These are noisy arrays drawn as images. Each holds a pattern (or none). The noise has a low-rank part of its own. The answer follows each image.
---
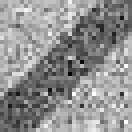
a diagonal band
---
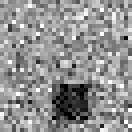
one block
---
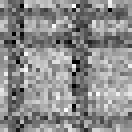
bands of rows crossing bands of columns
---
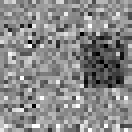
one block
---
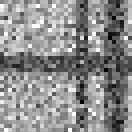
bands of rows crossing bands of columns
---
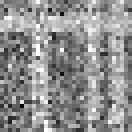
bands of rows crossing bands of columns
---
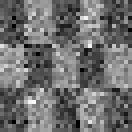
a checkerboard
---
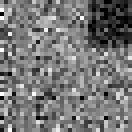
one block
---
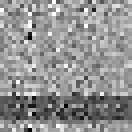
one band of rows
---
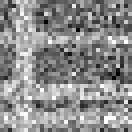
bands of rows crossing bands of columns
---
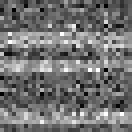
bands of rows
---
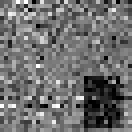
one block
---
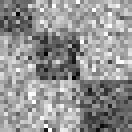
blocks along the diagonal
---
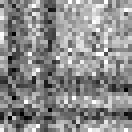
bands of rows crossing bands of columns
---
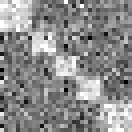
blocks along the diagonal
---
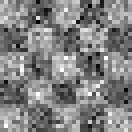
a checkerboard
